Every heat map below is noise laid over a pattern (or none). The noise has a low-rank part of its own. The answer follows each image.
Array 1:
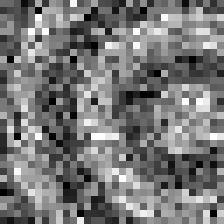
rings round one point
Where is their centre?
middle right
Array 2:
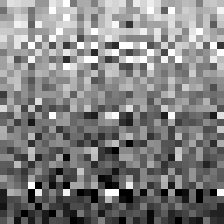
a smooth slope
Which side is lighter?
top
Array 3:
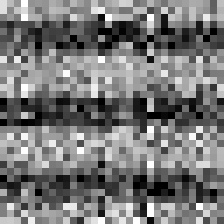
horizontal stripes
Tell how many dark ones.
3
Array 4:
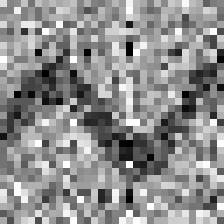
a wavy band
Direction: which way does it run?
left to right
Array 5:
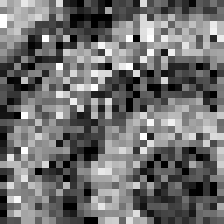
rings round one point
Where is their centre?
bottom right
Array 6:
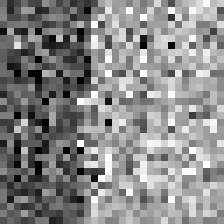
a sharp edge
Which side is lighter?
right
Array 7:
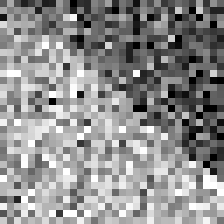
a sharp edge
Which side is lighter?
bottom left
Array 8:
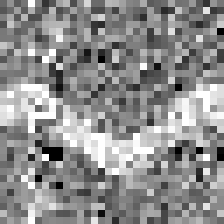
a wavy band
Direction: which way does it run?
left to right
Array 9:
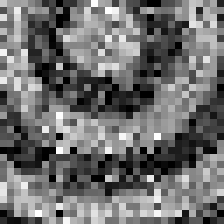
rings round one point
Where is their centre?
top middle
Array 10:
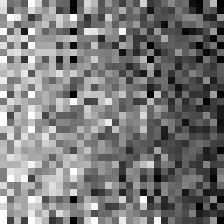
a smooth slope
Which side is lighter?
left
